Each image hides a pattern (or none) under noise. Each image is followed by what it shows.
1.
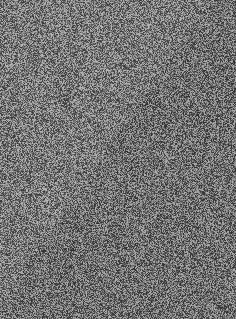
a sharp edge
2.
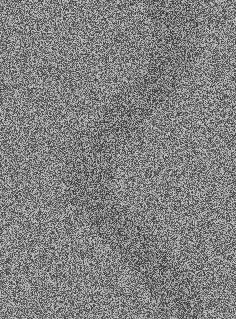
a wavy band
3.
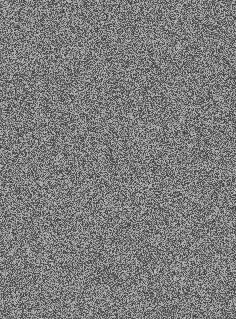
only noise
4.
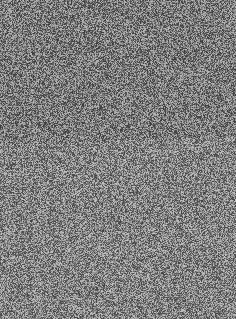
a sharp edge
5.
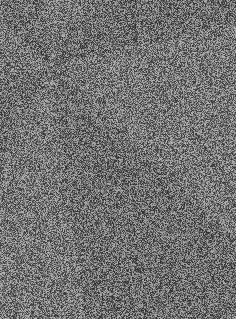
spokes from one point
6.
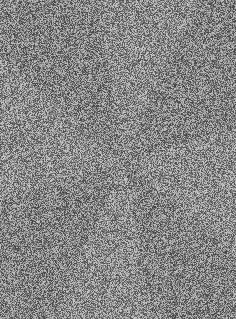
spokes from one point
